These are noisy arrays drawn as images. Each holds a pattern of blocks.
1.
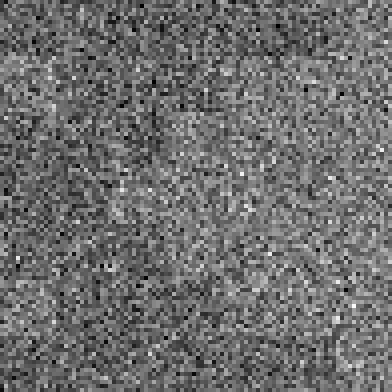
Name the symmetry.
top and bottom mirror each other
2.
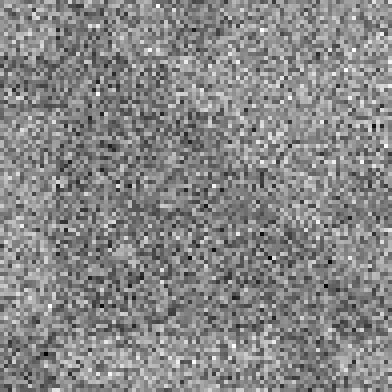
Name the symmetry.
mirrored about the diagonal from the bottom left
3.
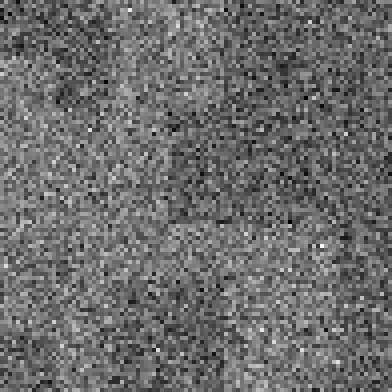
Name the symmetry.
no symmetry
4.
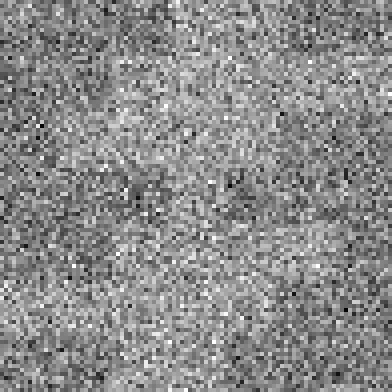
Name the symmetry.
the same after a half turn
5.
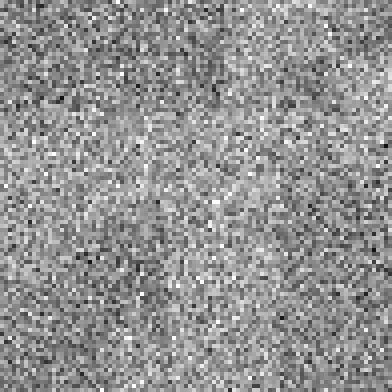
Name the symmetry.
mirrored about the diagonal from the bottom left
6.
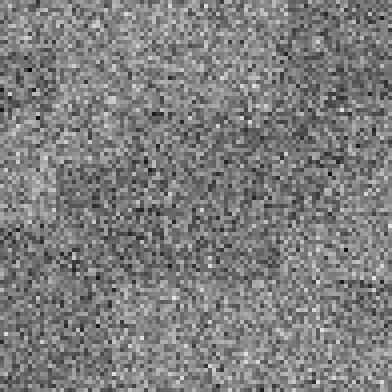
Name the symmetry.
the same after a half turn
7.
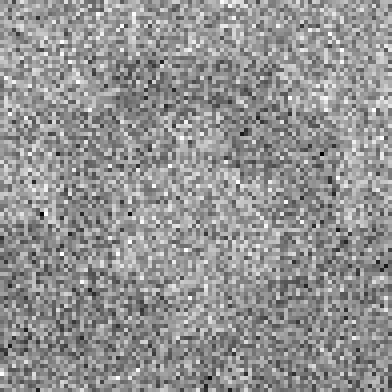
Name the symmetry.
left and right mirror each other
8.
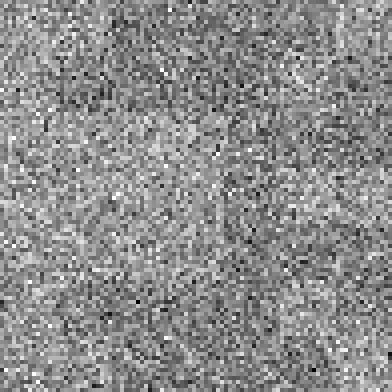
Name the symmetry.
top and bottom mirror each other
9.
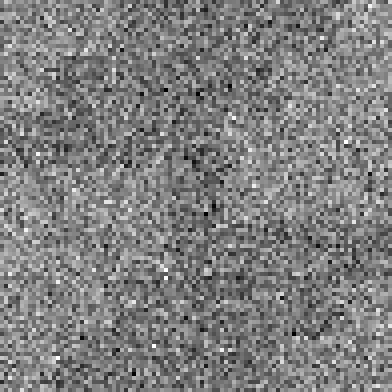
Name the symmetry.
the same after a half turn
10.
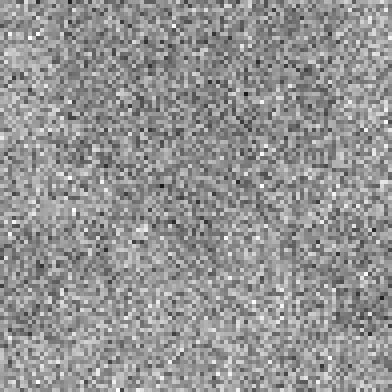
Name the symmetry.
left and right mirror each other
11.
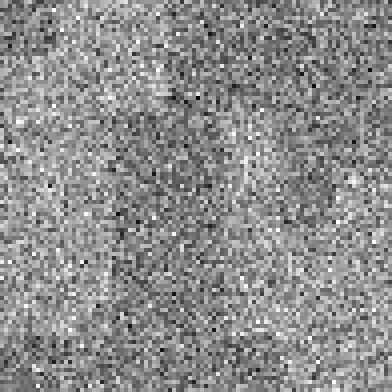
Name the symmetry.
no symmetry
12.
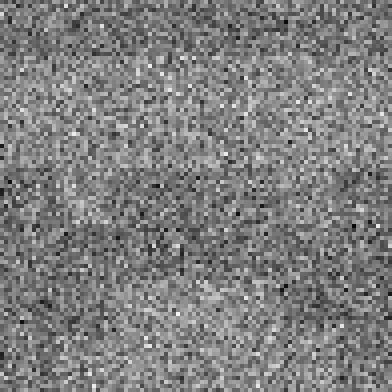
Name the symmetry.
left and right mirror each other
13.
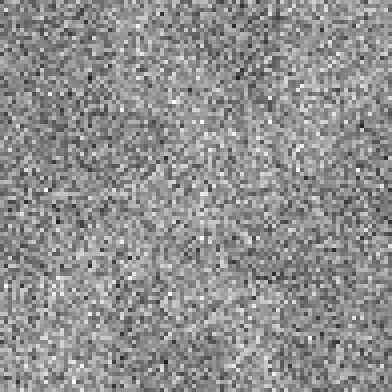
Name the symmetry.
the same after a half turn
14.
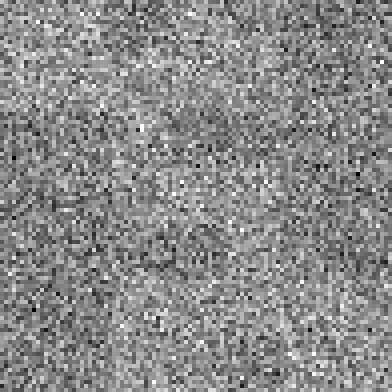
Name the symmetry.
the same after a half turn
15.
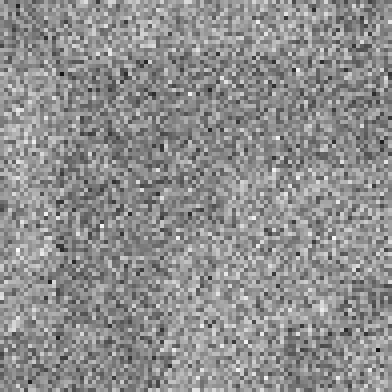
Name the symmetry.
mirrored about the diagonal from the top left
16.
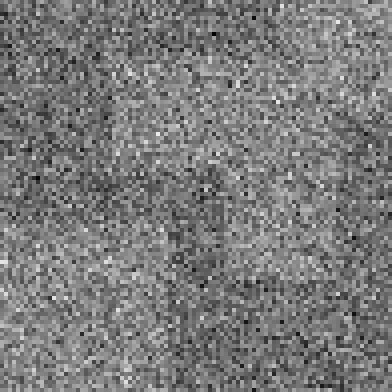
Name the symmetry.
mirrored about the diagonal from the bottom left
